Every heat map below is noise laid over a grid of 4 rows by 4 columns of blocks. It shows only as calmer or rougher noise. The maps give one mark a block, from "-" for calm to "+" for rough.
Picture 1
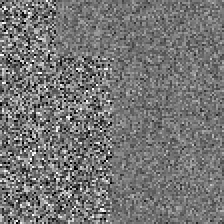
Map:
+ - - -
+ + - -
+ + - -
+ + - -
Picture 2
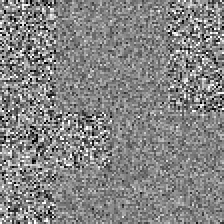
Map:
+ - - +
+ - - +
+ + - -
+ - - -
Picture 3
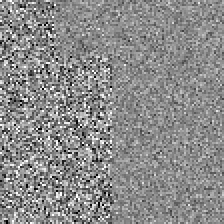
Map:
+ - - -
+ + - -
+ + - -
+ + - -
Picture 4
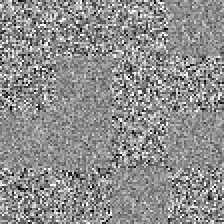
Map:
+ + + -
+ - + +
- - + -
+ + - +
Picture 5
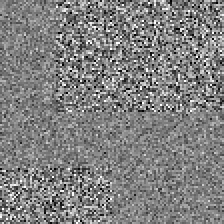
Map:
- + + +
- + + +
- - - -
+ + - -
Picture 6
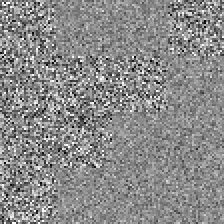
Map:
+ - - +
+ + + -
+ + - -
+ - - -
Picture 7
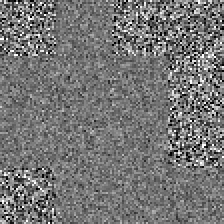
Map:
+ - + +
- - - +
- - - +
+ - - -
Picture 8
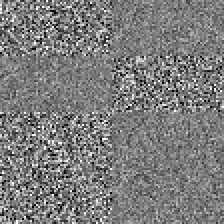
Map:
+ + - -
- - + +
+ + - -
+ + - -
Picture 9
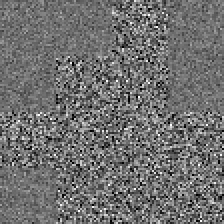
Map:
- - + -
- + + -
+ + + +
- + + +
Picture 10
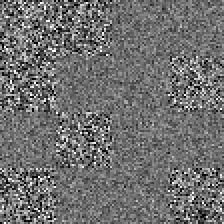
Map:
+ + - -
+ - - +
- + - -
+ - - +
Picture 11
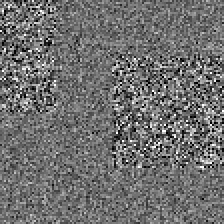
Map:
+ - - -
+ - + +
- - + +
- - - -
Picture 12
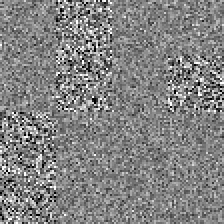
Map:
- + - -
- + - +
+ - - -
+ - - -
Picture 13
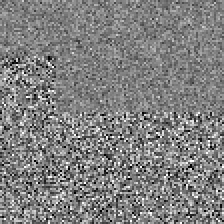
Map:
- - - -
+ - - -
+ + + +
+ + + +
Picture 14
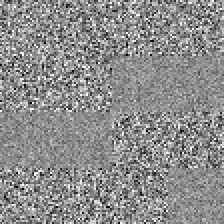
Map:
+ + + +
+ + - -
- - + +
+ + + -
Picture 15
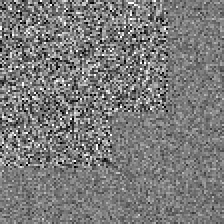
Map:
+ + + -
+ + + -
+ + - -
- - - -
